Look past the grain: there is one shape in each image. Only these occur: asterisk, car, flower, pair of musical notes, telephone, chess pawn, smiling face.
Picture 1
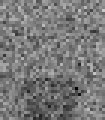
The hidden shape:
telephone
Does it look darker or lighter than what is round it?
darker
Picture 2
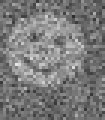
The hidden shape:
smiling face
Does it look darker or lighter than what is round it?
lighter
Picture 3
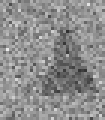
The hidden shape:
chess pawn
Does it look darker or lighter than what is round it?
darker
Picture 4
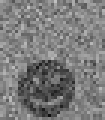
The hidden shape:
smiling face
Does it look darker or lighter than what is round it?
darker
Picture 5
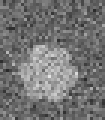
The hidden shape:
flower
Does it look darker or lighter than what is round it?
lighter
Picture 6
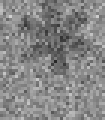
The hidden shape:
asterisk
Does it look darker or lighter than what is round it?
darker
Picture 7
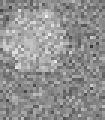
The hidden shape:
flower
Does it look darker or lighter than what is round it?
lighter
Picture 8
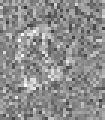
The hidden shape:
pair of musical notes
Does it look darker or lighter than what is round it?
lighter
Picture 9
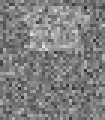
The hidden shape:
telephone
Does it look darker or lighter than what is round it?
lighter
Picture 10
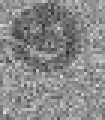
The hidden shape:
smiling face
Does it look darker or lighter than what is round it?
darker
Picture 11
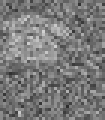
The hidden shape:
telephone
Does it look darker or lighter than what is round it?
lighter
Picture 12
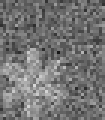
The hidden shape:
asterisk
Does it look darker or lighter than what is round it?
lighter
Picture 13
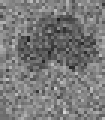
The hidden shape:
car
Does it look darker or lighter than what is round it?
darker
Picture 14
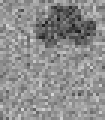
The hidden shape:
car
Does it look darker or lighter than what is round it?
darker
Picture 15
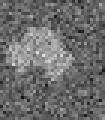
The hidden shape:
car
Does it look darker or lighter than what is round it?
lighter
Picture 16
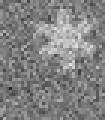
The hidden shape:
asterisk
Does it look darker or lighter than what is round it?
lighter
